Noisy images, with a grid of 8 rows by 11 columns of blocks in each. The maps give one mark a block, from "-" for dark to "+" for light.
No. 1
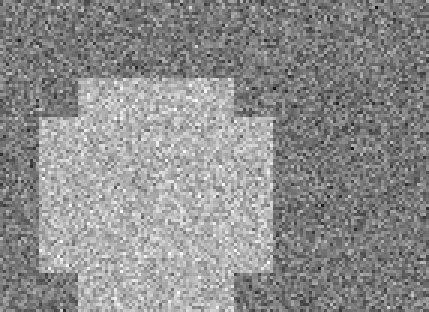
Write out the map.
- - - - - - - - - - -
- - - - - - - - - - -
- - + + + + - - - - -
- + + + + + + - - - -
- + + + + + + - - - -
- + + + + + + - - - -
- + + + + + + - - - -
- - + + + + - - - - -
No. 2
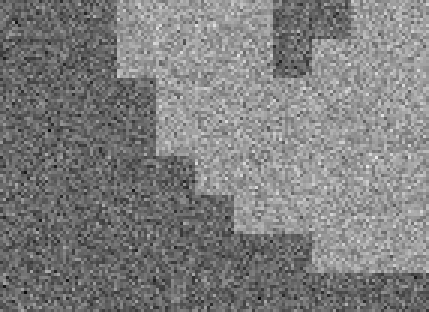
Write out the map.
- - - + + + + - - + +
- - - + + + + - + + +
- - - - + + + + + + +
- - - - + + + + + + +
- - - - - + + + + + +
- - - - - - + + + + +
- - - - - - - - + + +
- - - - - - - - - - -
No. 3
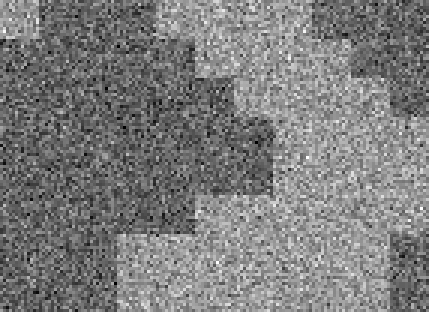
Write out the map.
+ - - - + + + + - - -
- - - - - + + + + - -
- - - - - - + + + + -
- - - - - - - + + + +
- - - - - - - + + + +
- - - - - + + + + + +
- - - + + + + + + + -
- - - + + + + + + + -
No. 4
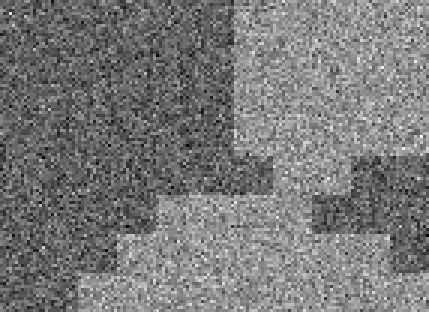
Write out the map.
- - - - - - + + + + +
- - - - - - + + + + +
- - - - - - + + + + +
- - - - - - + + + + +
- - - - - - - + + - -
- - - - + + + + - - -
- - - + + + + + + + -
- - + + + + + + + + +
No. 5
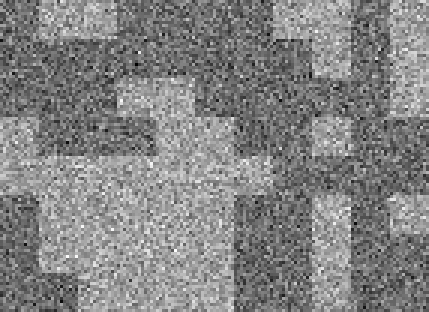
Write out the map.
- + + - - - - + + - +
- - - - - - - - + - +
- - - + + - - - - - +
+ - - - + + - - + - -
+ + + + + + + - - - -
- + + + + + - - + - +
- + + + + + - - + - -
- - + + + + - - + - -
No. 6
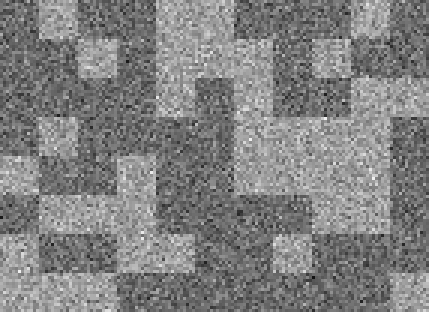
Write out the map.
- + - - + + - - - + -
- - + - + + + - + - -
- - - - + - + - - + +
- + - - - - + + + + -
+ - - + - - + + + + -
- + + + - - - - + + -
+ - - + + - - + - - -
+ + + - - - - - - - +
